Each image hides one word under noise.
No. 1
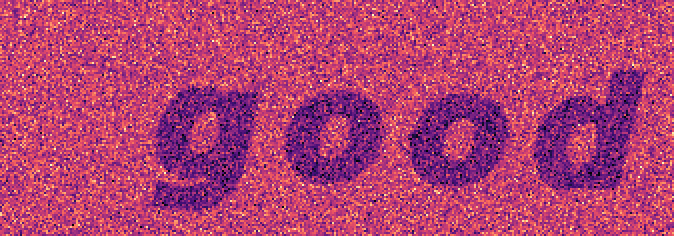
good
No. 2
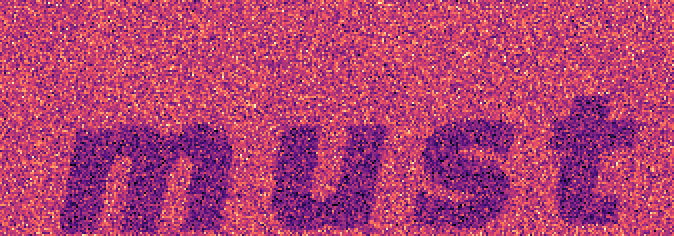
must
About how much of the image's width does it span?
nearly all
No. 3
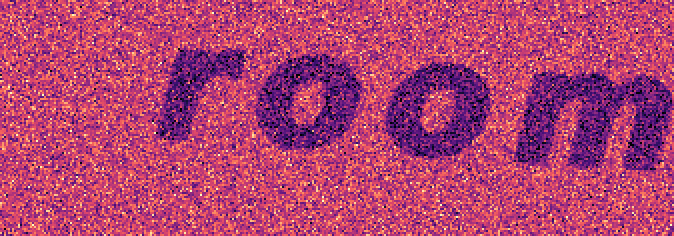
room
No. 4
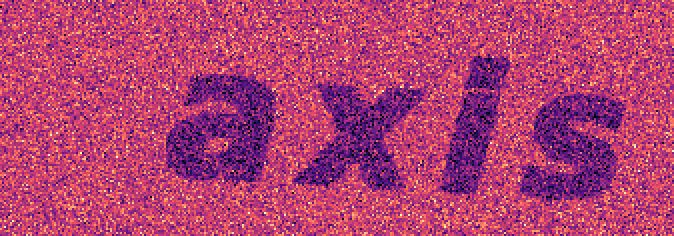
axis
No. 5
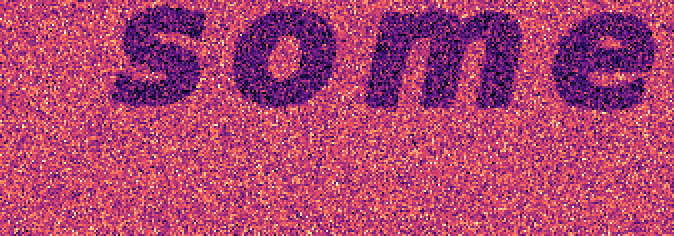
some
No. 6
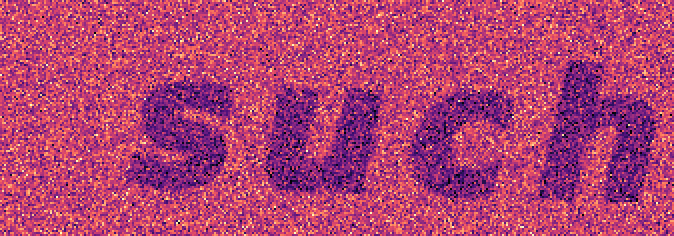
such
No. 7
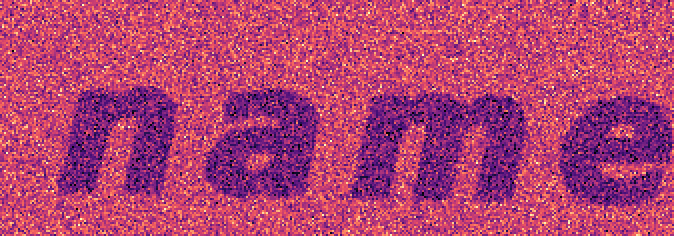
name
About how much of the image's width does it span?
nearly all
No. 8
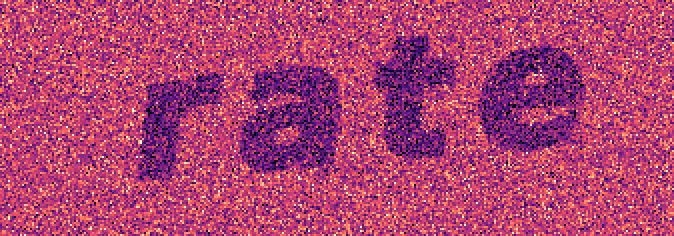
rate
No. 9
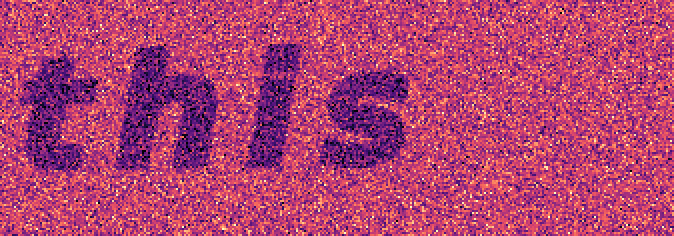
this
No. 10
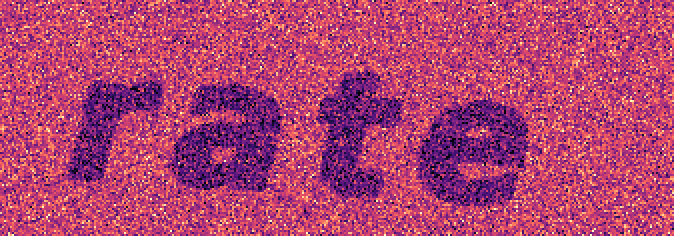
rate
